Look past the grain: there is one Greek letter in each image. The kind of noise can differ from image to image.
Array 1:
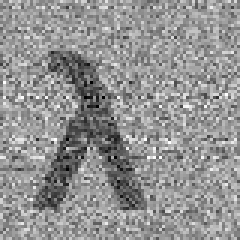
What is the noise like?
rows of uneven size
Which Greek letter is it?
lambda
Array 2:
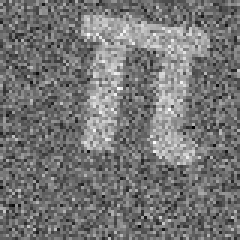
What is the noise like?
independent entries
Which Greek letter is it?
pi
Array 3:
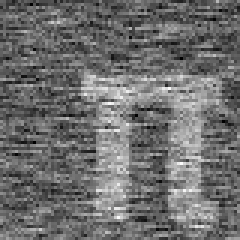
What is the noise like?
streaked along the rows
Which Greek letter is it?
pi
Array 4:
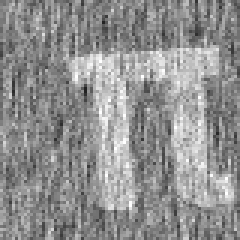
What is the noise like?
streaked along the columns
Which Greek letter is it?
pi
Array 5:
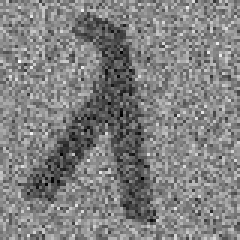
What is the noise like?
low rank plus noise
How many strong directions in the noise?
one
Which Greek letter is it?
lambda
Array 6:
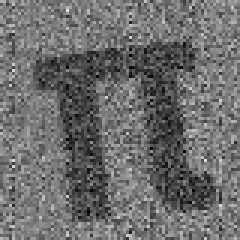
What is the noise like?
columns of uneven size
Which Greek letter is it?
pi
